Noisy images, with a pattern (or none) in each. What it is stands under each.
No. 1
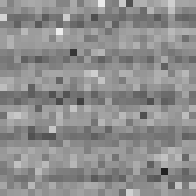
horizontal stripes
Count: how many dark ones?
5
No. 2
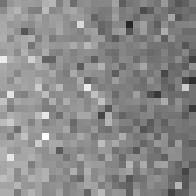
a smooth slope
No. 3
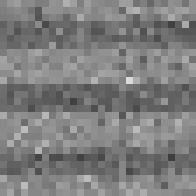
horizontal stripes
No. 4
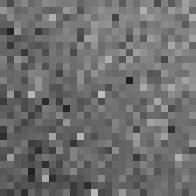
a smooth slope
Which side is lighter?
top right
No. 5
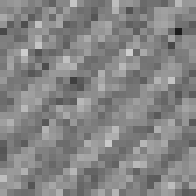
diagonal stripes
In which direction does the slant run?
bottom left to top right
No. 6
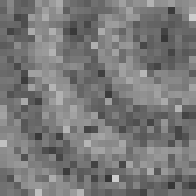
rings round one point
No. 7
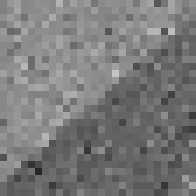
a sharp edge
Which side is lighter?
top left
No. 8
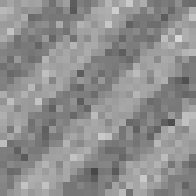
diagonal stripes
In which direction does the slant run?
bottom left to top right
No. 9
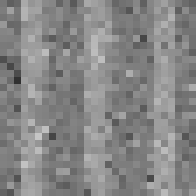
vertical stripes
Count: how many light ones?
3
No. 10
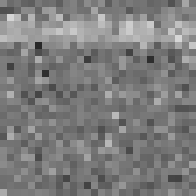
one horizontal stripe
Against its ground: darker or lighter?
lighter
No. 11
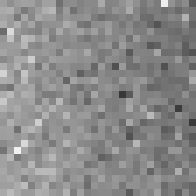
a smooth slope
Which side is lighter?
left
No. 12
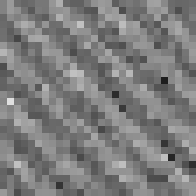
diagonal stripes
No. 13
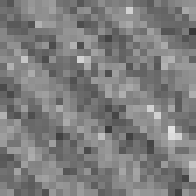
diagonal stripes
